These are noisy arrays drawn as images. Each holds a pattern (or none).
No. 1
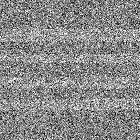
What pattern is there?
bands of rows
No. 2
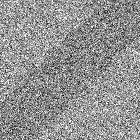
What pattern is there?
a diagonal band
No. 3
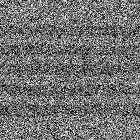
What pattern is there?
bands of rows
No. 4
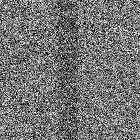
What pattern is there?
one band of columns
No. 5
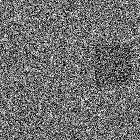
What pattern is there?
one block
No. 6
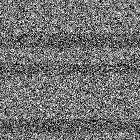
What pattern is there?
bands of rows
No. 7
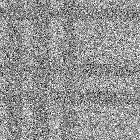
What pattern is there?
bands of rows crossing bands of columns
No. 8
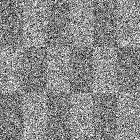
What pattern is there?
a checkerboard
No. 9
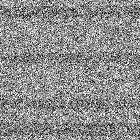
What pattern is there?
bands of rows
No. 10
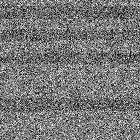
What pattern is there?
bands of rows
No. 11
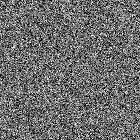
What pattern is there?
only noise
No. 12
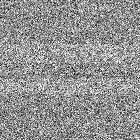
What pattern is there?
bands of rows
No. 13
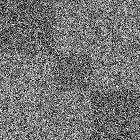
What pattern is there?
blocks along the diagonal
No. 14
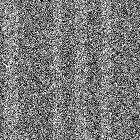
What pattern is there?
bands of columns
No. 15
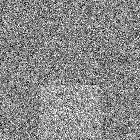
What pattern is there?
one block
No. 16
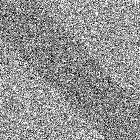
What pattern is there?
a diagonal band
